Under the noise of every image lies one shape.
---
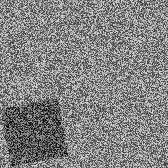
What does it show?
dark square, bottom left
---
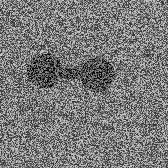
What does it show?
dark dumbbell
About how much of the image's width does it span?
half
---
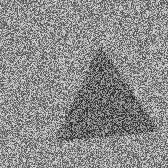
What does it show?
dark triangle
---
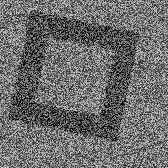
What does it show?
dark square frame
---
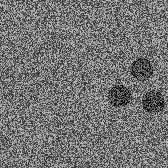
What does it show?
dark three dots, middle right
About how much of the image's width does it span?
a third
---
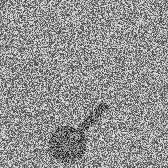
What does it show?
dark lollipop, bottom middle
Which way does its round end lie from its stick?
down and left
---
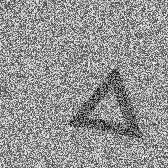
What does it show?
dark triangle frame
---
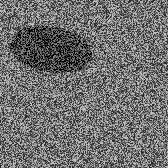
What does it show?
dark ellipse
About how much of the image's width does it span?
half
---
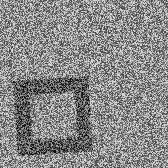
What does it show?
dark square frame
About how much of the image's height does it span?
half
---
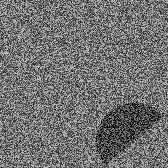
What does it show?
dark half disc, bottom right
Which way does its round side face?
up and left
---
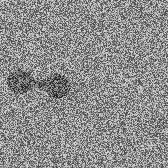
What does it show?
dark dumbbell, middle left
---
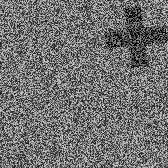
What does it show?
dark cross, top right
